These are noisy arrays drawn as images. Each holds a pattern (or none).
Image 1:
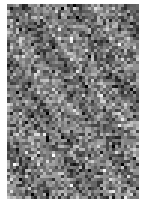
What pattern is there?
diagonal stripes
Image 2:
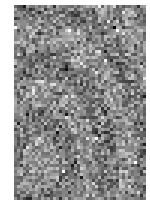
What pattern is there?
rings round one point
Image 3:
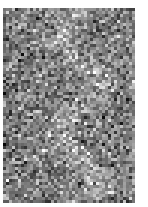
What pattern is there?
a wavy band
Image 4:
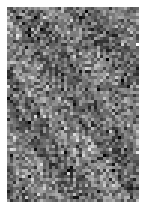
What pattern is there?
diagonal stripes
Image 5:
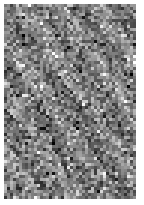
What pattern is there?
diagonal stripes
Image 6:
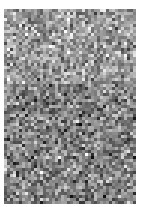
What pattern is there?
a sharp edge
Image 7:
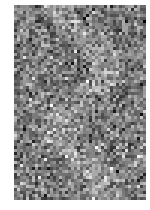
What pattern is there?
a wavy band
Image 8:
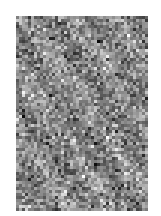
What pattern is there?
diagonal stripes
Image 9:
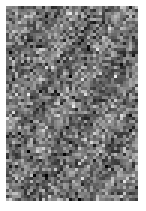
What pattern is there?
diagonal stripes
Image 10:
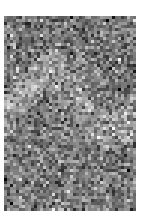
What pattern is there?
a wavy band
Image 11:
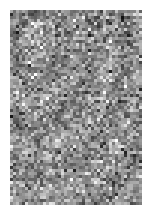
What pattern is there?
rings round one point
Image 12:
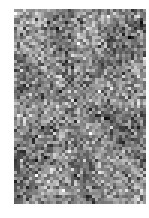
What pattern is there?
spokes from one point
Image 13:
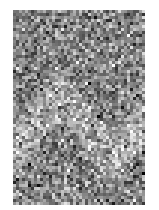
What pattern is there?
a wavy band
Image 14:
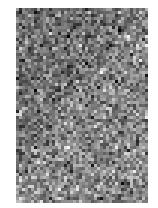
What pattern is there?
a sharp edge
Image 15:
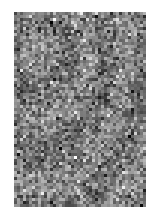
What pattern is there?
rings round one point
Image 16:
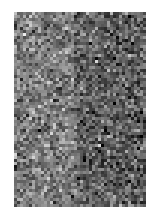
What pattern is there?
a sharp edge
